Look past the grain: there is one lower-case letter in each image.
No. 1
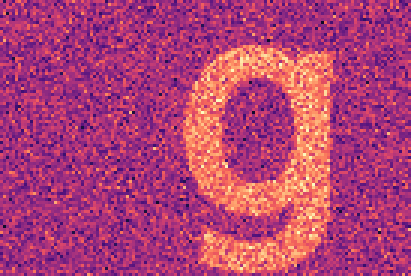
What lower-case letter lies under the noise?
g
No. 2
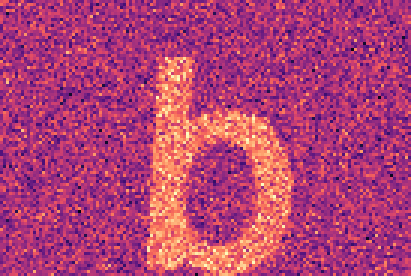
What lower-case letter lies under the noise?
b
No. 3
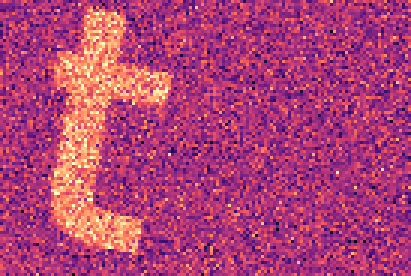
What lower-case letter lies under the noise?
t
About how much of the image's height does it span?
nearly all
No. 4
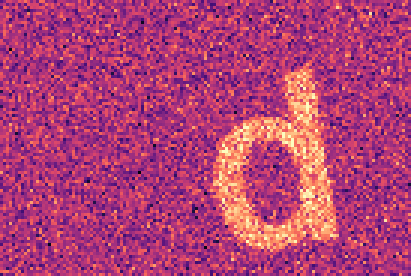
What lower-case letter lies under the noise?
d
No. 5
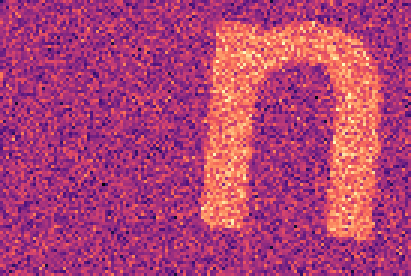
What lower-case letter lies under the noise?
n
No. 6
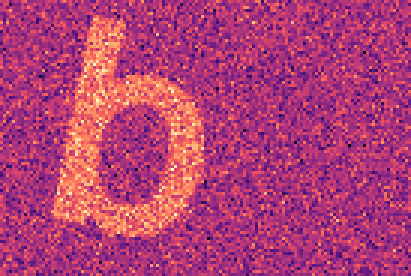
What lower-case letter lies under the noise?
b
